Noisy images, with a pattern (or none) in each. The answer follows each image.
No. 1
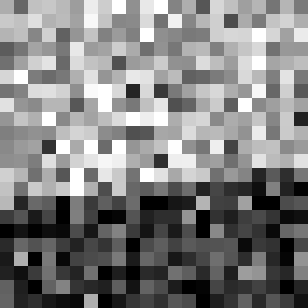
a sharp edge
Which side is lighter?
top
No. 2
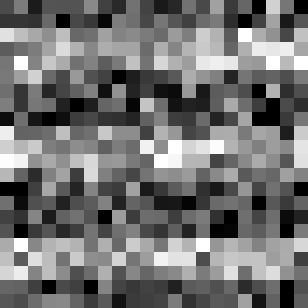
horizontal stripes
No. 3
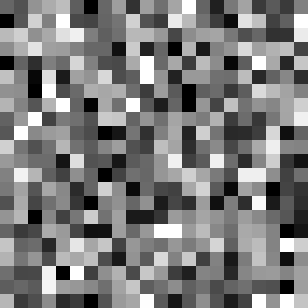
only noise
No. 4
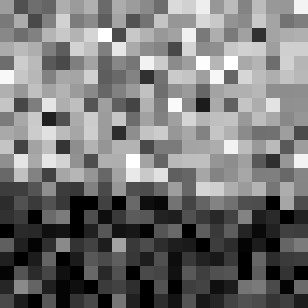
a sharp edge
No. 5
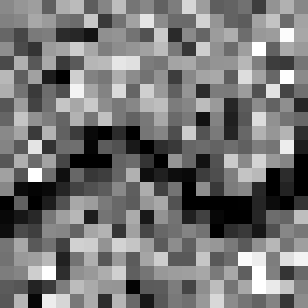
a wavy band
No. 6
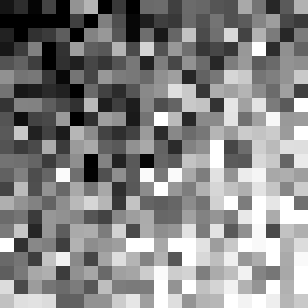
a smooth slope
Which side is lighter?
bottom right
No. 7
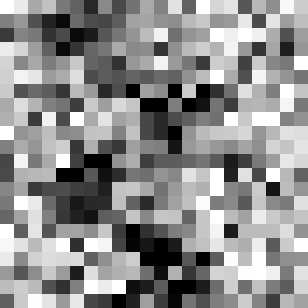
a wavy band
